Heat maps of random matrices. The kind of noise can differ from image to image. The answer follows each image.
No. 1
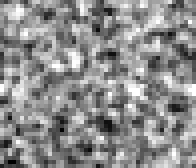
blotchy
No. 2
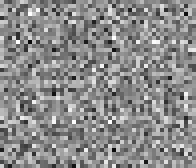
low rank plus noise
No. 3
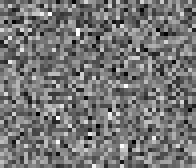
independent entries
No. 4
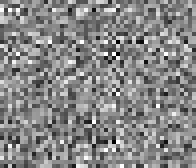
low rank plus noise
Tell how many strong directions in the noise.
three or four
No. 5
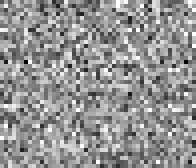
low rank plus noise
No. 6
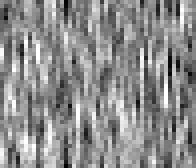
streaked along the columns
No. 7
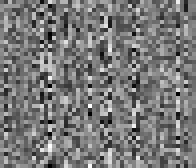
columns of uneven size
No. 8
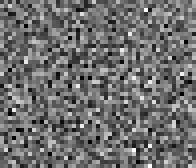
independent entries
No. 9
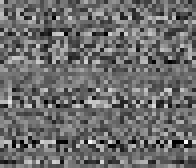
rows of uneven size
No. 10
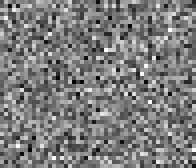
independent entries
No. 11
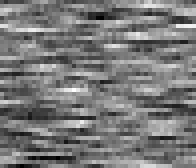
streaked along the rows
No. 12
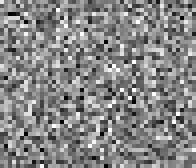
independent entries
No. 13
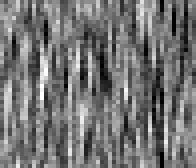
streaked along the columns
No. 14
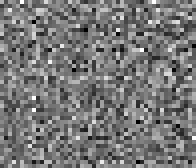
low rank plus noise
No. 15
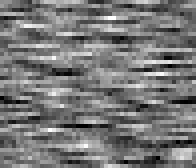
streaked along the rows
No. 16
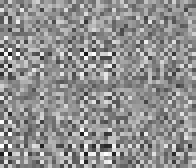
low rank plus noise
